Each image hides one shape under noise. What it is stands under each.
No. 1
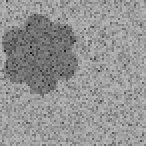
dark flower
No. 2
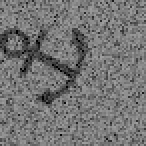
dark anchor
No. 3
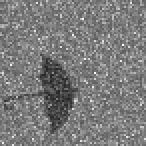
dark umbrella
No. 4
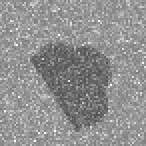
dark cloud
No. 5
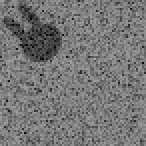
dark rabbit's head, top left
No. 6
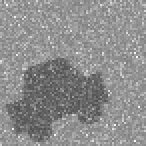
dark car
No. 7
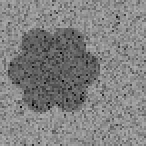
dark flower
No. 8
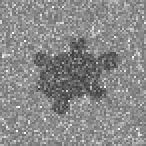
dark turtle
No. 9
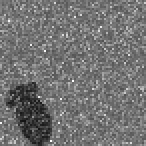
dark footprint, bottom left
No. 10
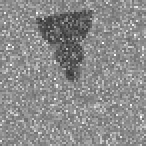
dark chess pawn
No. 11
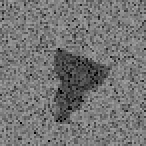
dark chess pawn
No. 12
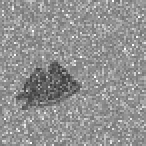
dark chess knight
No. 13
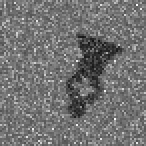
dark chess bishop
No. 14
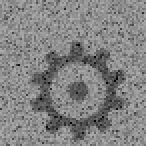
dark gear
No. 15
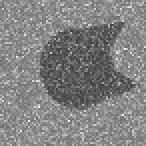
dark cat's head
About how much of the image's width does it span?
two thirds
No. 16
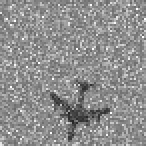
dark airplane, bottom middle
